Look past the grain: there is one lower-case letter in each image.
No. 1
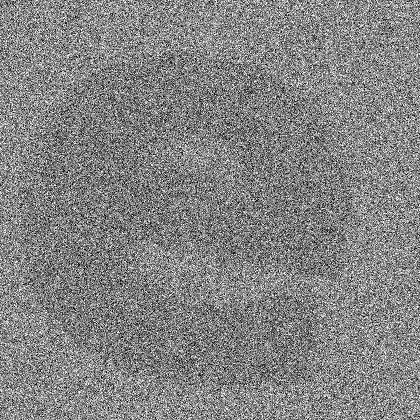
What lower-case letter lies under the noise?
e
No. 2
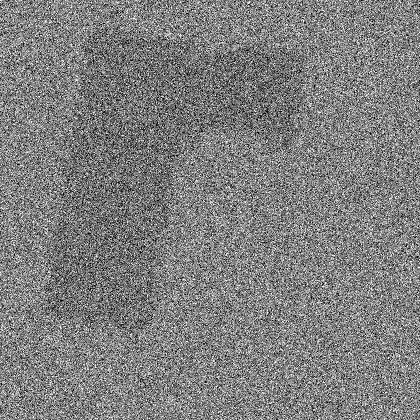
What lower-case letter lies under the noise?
r
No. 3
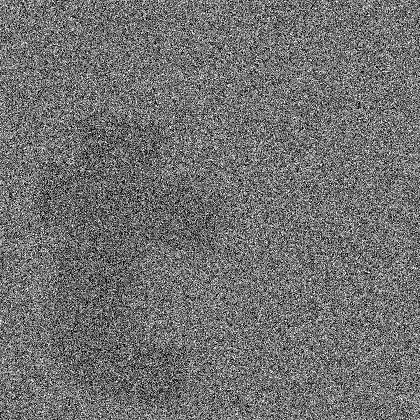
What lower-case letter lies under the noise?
t
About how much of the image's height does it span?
two thirds
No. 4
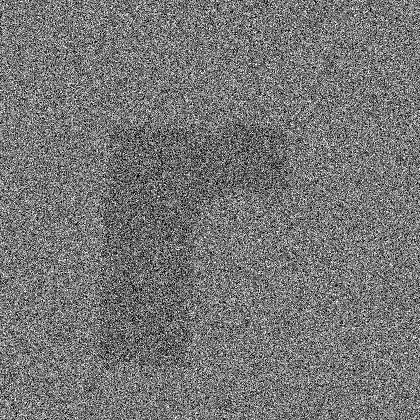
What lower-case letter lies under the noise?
r
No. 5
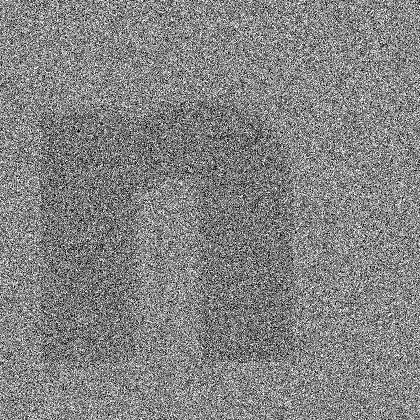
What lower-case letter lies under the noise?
n
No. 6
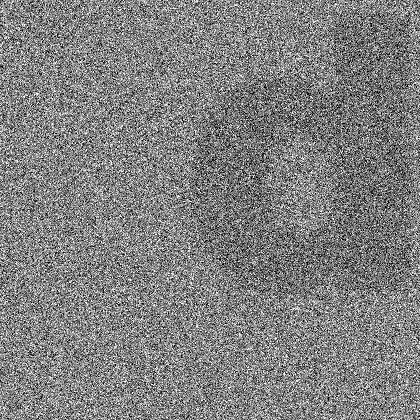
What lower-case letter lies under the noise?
d
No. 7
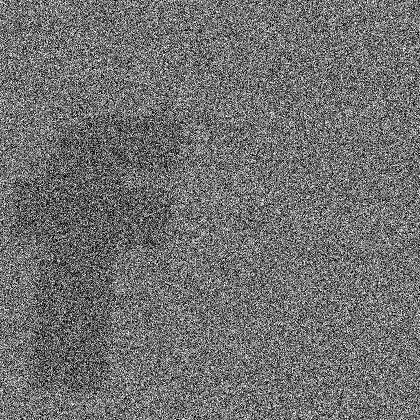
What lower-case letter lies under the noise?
f
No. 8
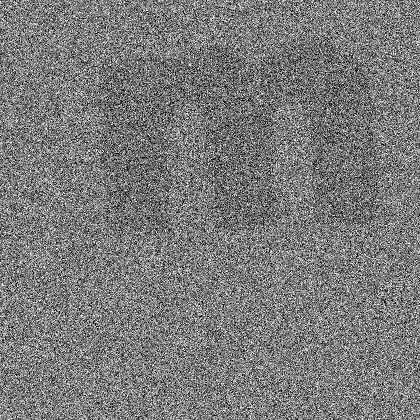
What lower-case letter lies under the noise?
m
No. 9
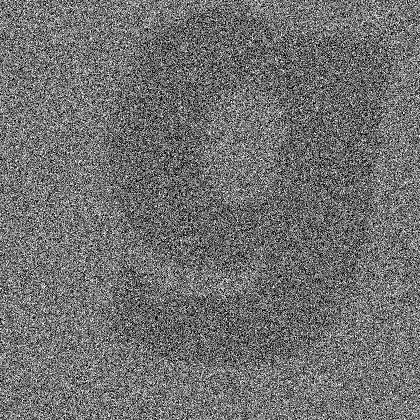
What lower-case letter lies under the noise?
g
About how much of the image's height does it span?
nearly all
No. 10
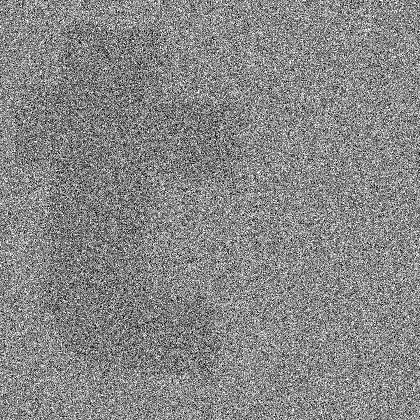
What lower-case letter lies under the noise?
t
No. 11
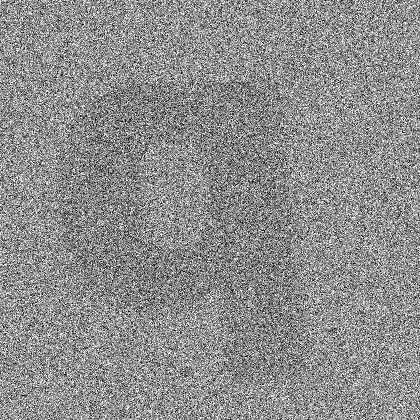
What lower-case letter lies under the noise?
q
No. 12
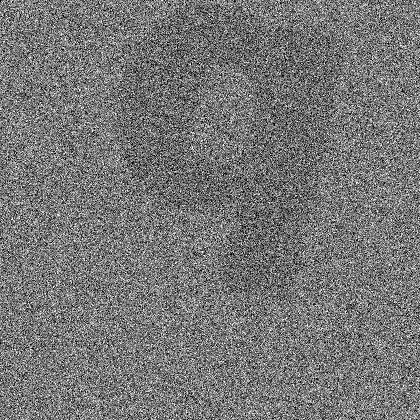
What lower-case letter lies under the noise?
q
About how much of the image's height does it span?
two thirds
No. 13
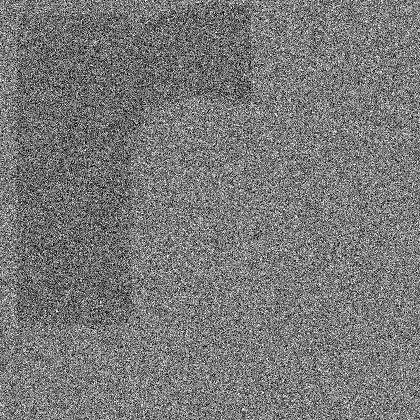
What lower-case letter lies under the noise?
r
